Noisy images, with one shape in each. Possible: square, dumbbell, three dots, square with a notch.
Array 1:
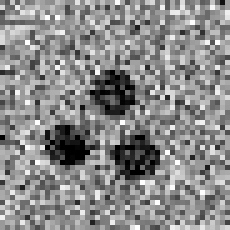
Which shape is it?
three dots
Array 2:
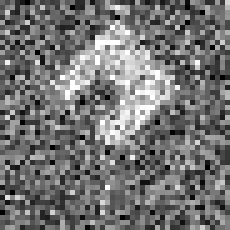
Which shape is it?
square with a notch
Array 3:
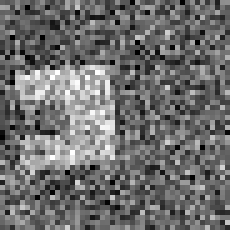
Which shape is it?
square with a notch
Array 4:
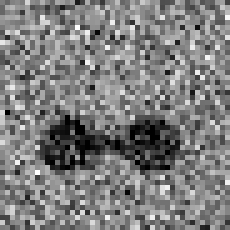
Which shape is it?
dumbbell
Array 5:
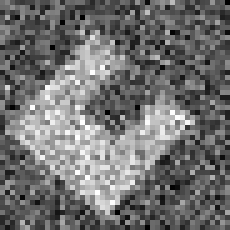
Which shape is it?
square with a notch
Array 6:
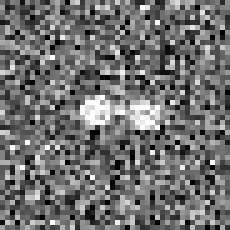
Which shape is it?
dumbbell
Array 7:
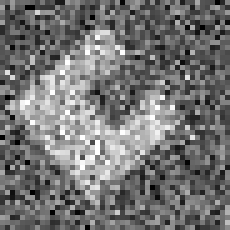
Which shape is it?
square with a notch
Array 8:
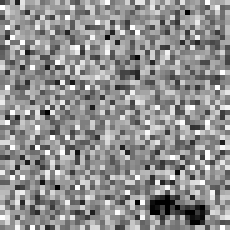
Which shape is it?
dumbbell
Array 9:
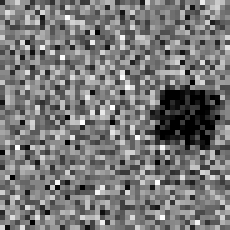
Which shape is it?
square
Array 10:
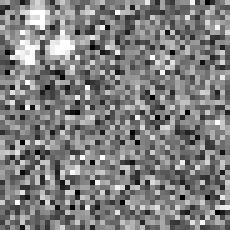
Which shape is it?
three dots
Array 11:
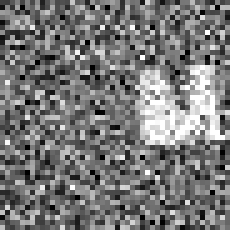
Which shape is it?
square with a notch
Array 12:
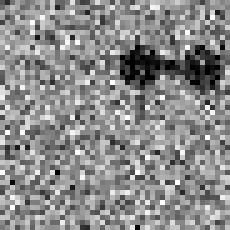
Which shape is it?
dumbbell
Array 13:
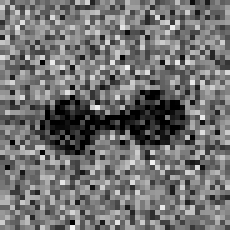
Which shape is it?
dumbbell
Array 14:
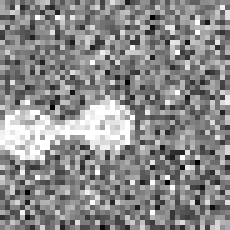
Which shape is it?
dumbbell
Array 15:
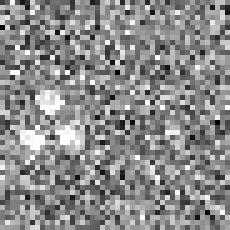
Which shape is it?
three dots
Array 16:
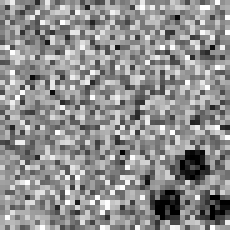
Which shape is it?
three dots
